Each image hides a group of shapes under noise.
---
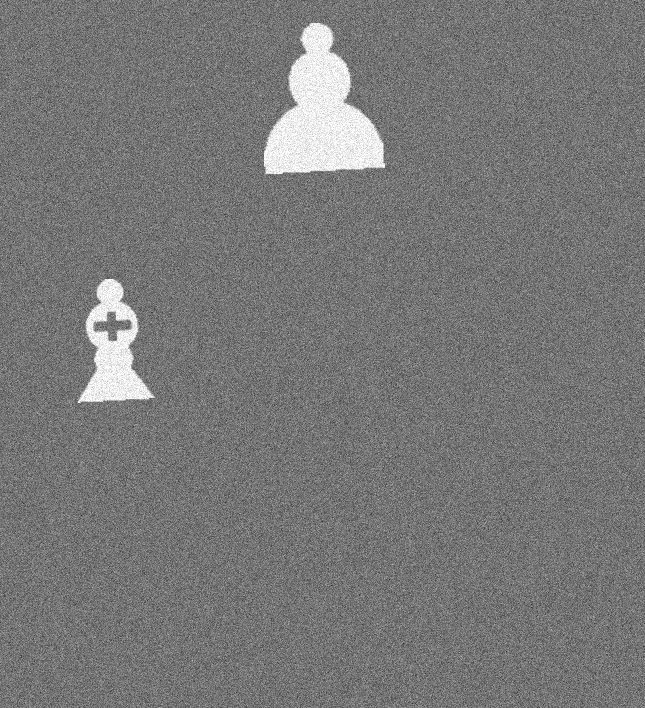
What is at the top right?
nothing
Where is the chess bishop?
middle left
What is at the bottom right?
nothing
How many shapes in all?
2
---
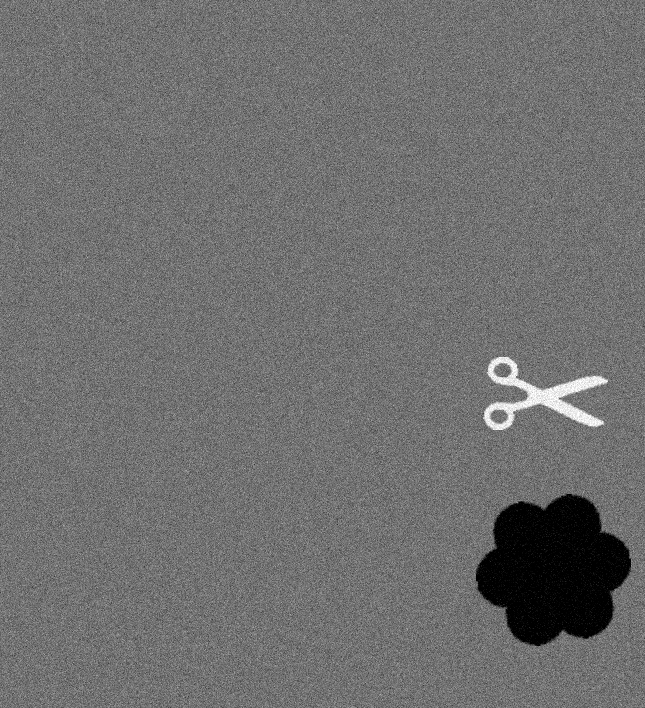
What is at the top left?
nothing
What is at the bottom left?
nothing
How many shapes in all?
2
